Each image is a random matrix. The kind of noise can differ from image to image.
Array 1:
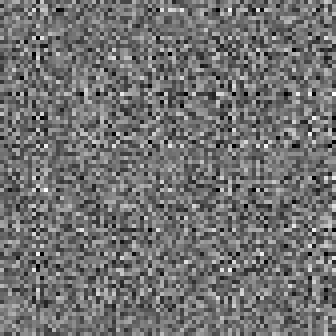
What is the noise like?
low rank plus noise
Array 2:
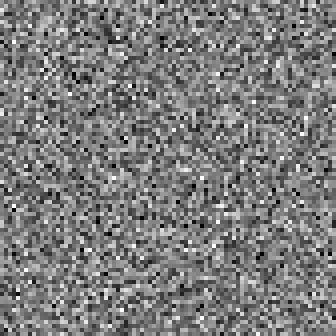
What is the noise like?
independent entries
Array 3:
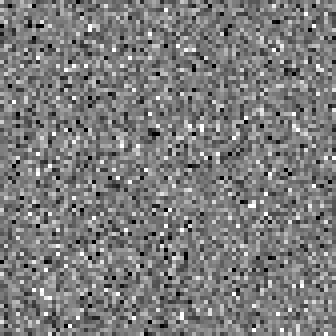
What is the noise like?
heavy tails
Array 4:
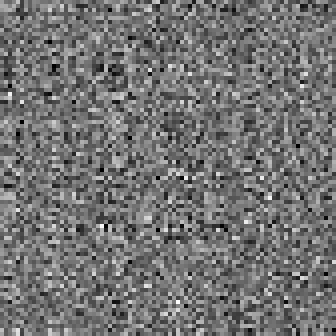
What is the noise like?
low rank plus noise
